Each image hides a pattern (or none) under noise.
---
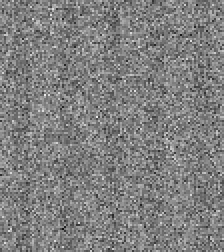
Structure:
vertical stripes
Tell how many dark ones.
5
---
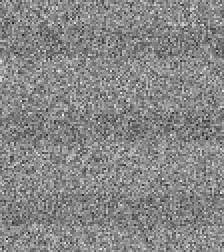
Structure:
horizontal stripes
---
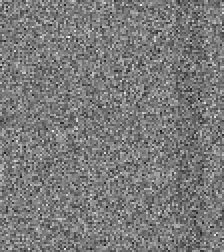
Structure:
one vertical stripe
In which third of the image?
right
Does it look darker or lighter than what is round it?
darker
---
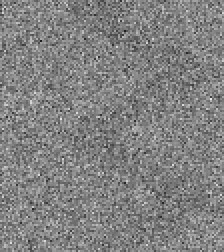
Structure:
a wavy band
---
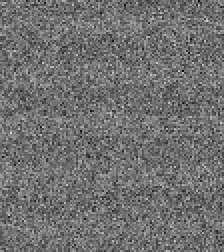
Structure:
horizontal stripes
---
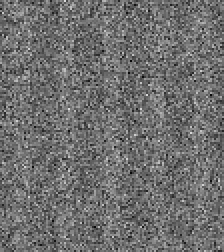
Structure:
vertical stripes
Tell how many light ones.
5
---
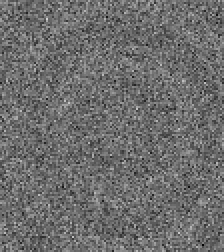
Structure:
rings round one point
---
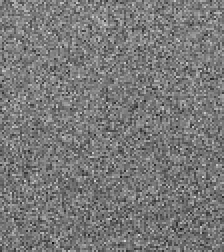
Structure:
a smooth slope
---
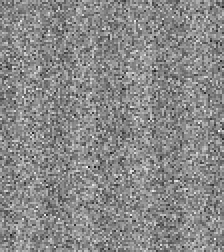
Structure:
vertical stripes
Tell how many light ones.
4
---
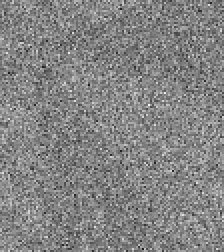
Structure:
spokes from one point
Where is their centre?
top left
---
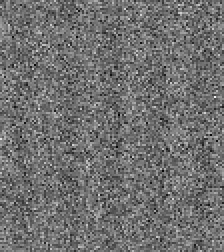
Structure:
vertical stripes
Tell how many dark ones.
5
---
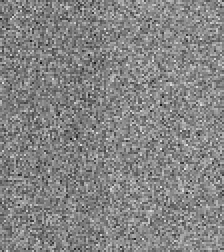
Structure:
a sharp edge
